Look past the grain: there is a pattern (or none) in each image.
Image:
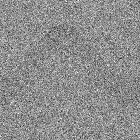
a wavy band
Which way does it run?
left to right
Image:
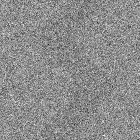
a wavy band
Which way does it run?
top to bottom
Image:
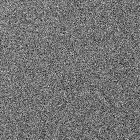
a smooth slope
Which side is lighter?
top left
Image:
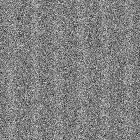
vertical stripes
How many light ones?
6
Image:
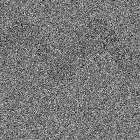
a wavy band
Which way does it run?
left to right
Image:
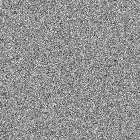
only noise
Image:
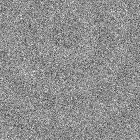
rings round one point
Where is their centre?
top middle
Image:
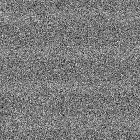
horizontal stripes
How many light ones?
4
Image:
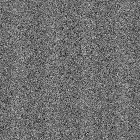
vertical stripes
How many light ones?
4
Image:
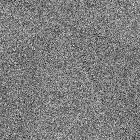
spokes from one point
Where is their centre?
top middle
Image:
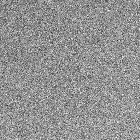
a smooth slope
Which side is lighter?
bottom right
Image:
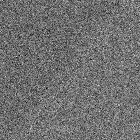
a sharp edge
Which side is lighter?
bottom right
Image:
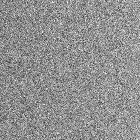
a smooth slope
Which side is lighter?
right
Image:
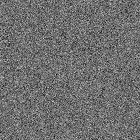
only noise
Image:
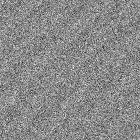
diagonal stripes
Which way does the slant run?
bottom left to top right
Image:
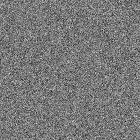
only noise
